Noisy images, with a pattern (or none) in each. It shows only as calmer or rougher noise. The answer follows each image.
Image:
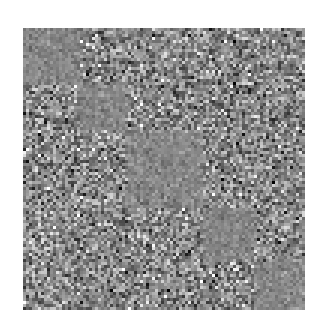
blocks along the diagonal
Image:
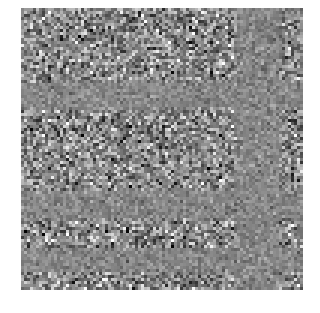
bands of rows crossing bands of columns
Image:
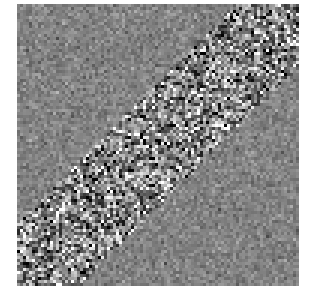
a diagonal band
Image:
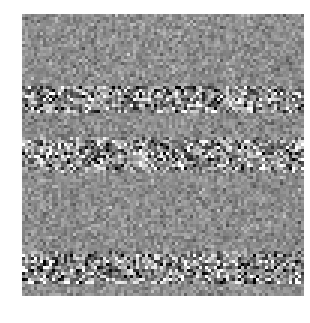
bands of rows
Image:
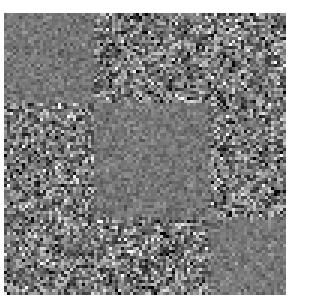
blocks along the diagonal
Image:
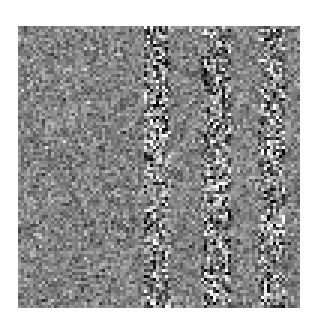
bands of columns
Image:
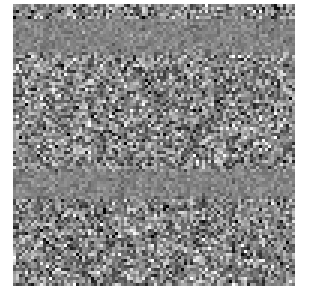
bands of rows
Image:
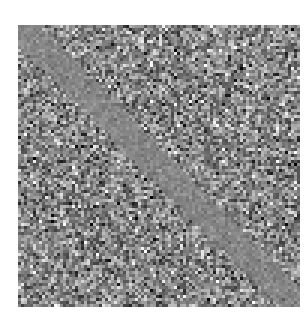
a diagonal band
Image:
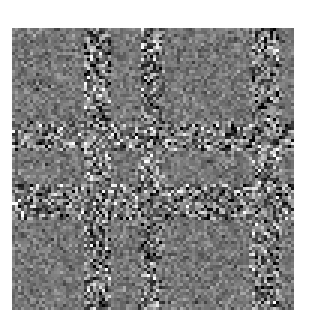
bands of rows crossing bands of columns
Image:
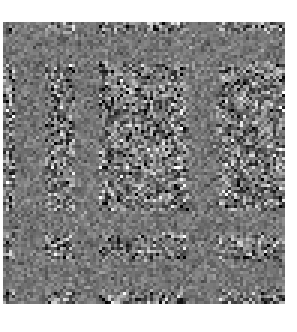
bands of rows crossing bands of columns
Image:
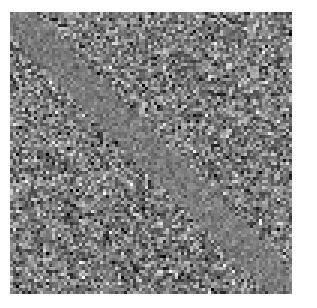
a diagonal band
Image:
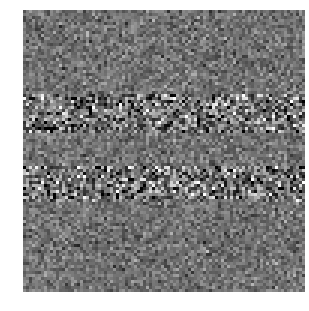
bands of rows
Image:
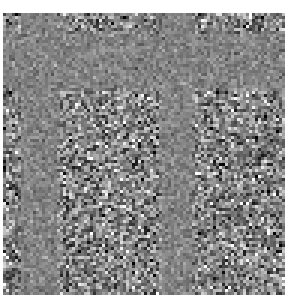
bands of rows crossing bands of columns
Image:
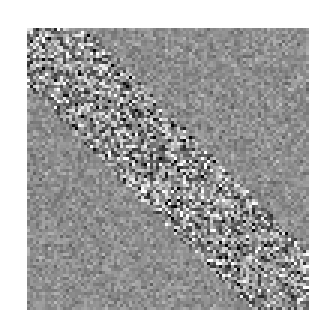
a diagonal band
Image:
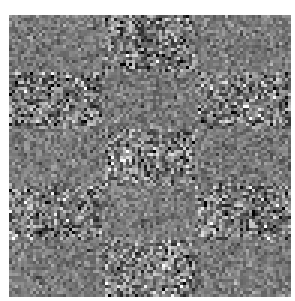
a checkerboard
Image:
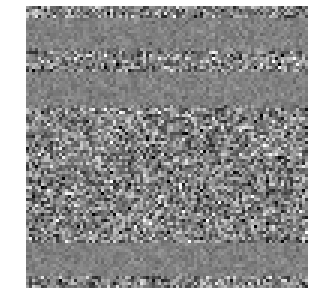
bands of rows
